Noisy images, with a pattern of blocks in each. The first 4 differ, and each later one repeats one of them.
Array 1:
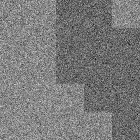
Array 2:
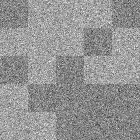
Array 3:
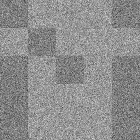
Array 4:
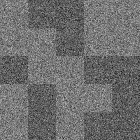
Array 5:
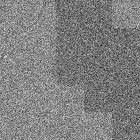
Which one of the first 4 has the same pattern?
1
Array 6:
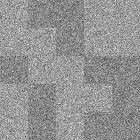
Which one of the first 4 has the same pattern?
4
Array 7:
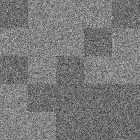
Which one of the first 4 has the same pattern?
2
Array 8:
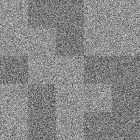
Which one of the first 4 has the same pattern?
4
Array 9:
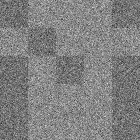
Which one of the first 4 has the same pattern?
3
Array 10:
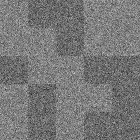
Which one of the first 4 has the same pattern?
4
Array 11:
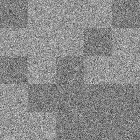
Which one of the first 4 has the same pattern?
2
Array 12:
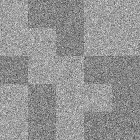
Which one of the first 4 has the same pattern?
4
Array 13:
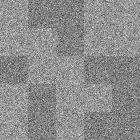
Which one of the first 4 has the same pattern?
4
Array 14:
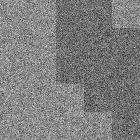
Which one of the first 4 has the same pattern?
1
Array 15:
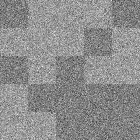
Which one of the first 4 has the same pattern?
2
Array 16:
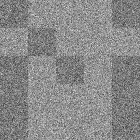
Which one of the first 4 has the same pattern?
3
